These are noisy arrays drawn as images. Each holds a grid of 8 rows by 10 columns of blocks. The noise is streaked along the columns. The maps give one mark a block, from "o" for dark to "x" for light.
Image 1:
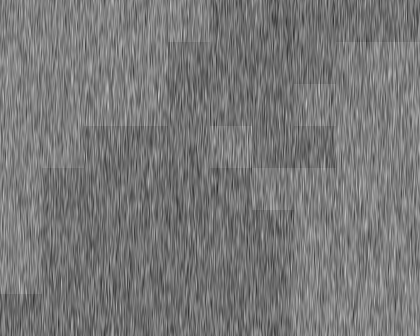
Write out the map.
x x x x x o o o o o
x x x x o o o o x x
x x x x o o o x x x
x x o o o x o o x x
x o o o o o x x x x
x o o o o o o x x x
x o o o o o o x x x
o o o o o o o x x x
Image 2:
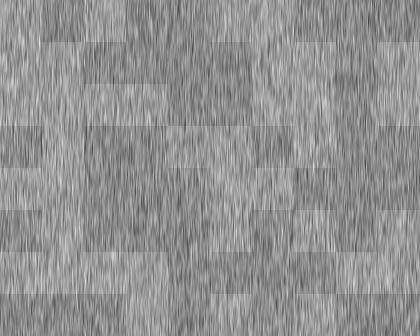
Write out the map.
x o x o o x x o o o
x x o o o o x x o x
x x x x o o x x o x
o x o o x x o x o o
x x o o o x x o o o
o x o o o x o x o x
x x x x o o o o x x
o o o x o x o x o o
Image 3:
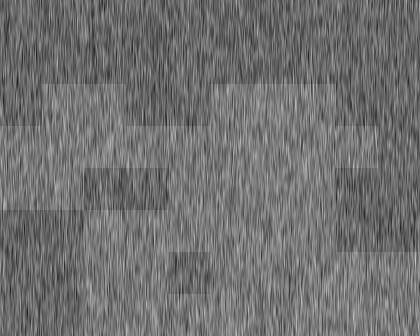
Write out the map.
o o o o o o o o o o
o o o o o o o o o o
o x x o o x x x o o
x x x x x x x x x o
x x o o x x x x o o
o o x x x x x x o o
o o x x o x x x x x
o o x x x x x x x x
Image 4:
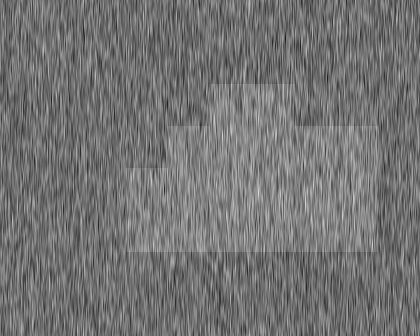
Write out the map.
o o o o o o o o o o
o o o o o o o o o o
o o o o o x x o o o
o o o o x x x x x o
o o o x x x x x x o
o o o x x x x x x o
o o o o o o o o o o
o o o o o o o o o o
